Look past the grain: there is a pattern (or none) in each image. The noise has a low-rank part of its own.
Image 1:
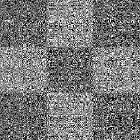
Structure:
a checkerboard
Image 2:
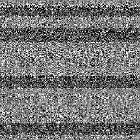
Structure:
bands of rows
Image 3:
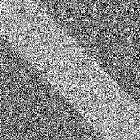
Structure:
a diagonal band
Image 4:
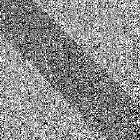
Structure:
a diagonal band
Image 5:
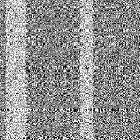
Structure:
bands of columns
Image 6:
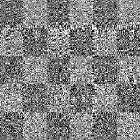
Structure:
a checkerboard
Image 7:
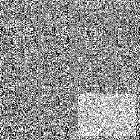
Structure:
one block
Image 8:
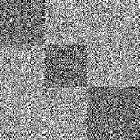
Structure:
blocks along the diagonal
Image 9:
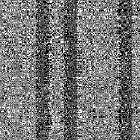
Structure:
bands of columns
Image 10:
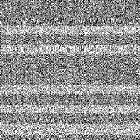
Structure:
bands of rows
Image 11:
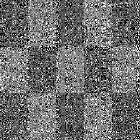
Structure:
a checkerboard
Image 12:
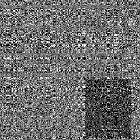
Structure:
one block
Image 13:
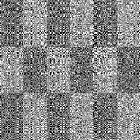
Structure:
a checkerboard
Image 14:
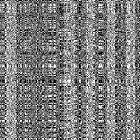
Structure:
bands of columns
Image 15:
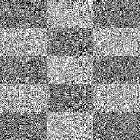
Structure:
a checkerboard
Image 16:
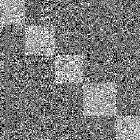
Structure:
blocks along the diagonal
